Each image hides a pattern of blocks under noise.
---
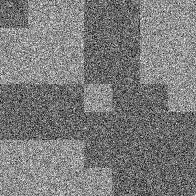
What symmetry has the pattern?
mirrored about the diagonal from the top left
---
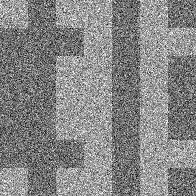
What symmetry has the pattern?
top and bottom mirror each other
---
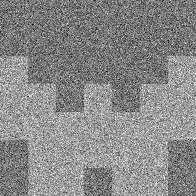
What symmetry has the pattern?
left and right mirror each other
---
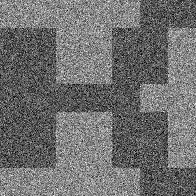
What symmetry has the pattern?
top and bottom mirror each other
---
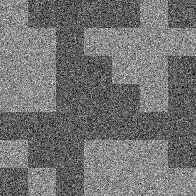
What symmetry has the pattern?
mirrored about the diagonal from the bottom left
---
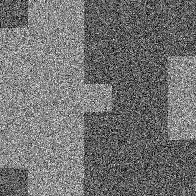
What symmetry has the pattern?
top and bottom mirror each other
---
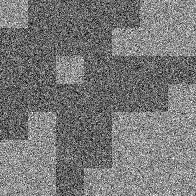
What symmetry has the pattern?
mirrored about the diagonal from the top left
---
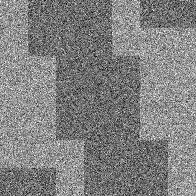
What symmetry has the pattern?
the same after a half turn
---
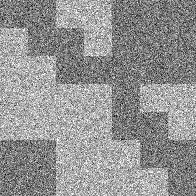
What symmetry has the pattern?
mirrored about the diagonal from the bottom left
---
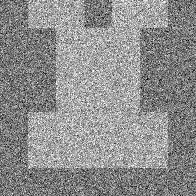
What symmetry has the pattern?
left and right mirror each other
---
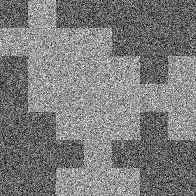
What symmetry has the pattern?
mirrored about the diagonal from the top left
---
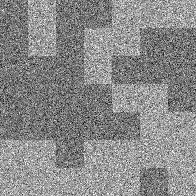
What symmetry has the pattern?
no symmetry
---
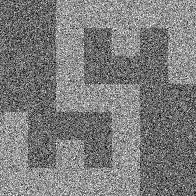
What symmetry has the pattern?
the same after a half turn
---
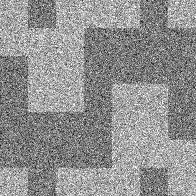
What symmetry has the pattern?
the same after a half turn
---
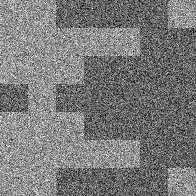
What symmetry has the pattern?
top and bottom mirror each other
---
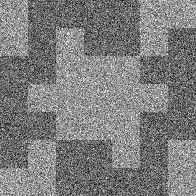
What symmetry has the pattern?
the same after a half turn
